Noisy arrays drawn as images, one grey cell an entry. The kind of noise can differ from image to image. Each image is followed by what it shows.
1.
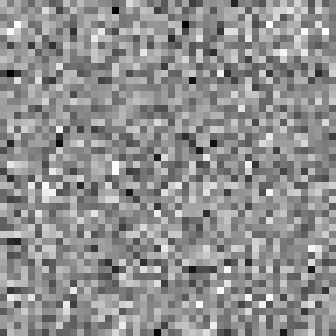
low rank plus noise
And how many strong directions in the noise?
five to eight
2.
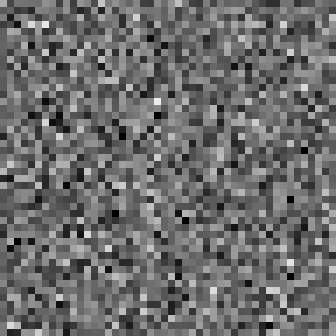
independent entries
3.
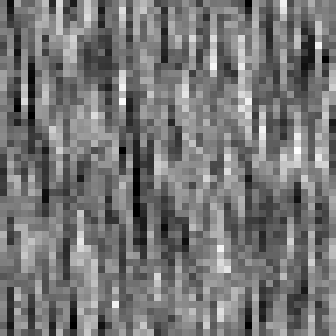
streaked along the columns
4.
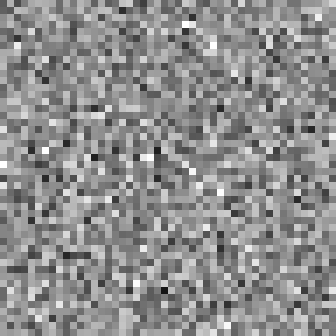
independent entries
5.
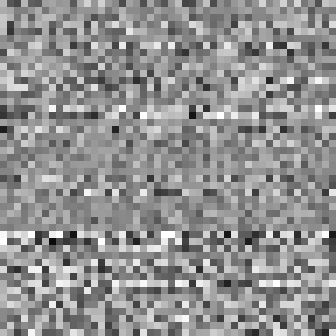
rows of uneven size
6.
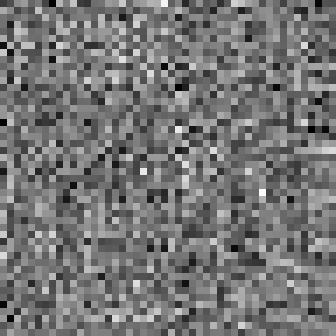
low rank plus noise
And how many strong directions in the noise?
three or four
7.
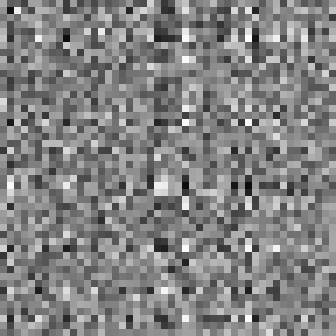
low rank plus noise
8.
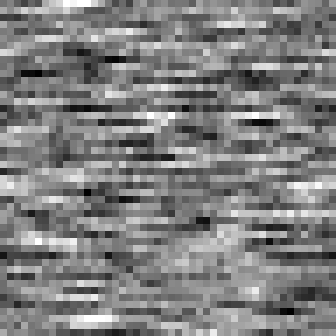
streaked along the rows
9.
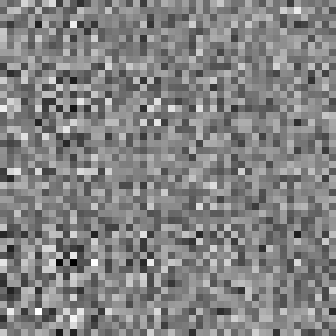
low rank plus noise
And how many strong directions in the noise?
two
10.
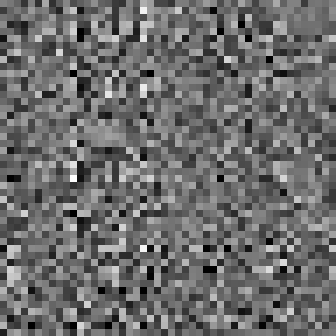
low rank plus noise
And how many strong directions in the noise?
two
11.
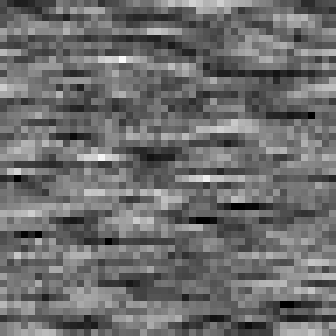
streaked along the rows
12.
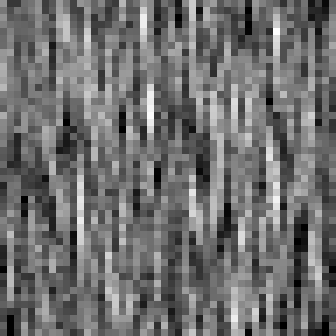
streaked along the columns
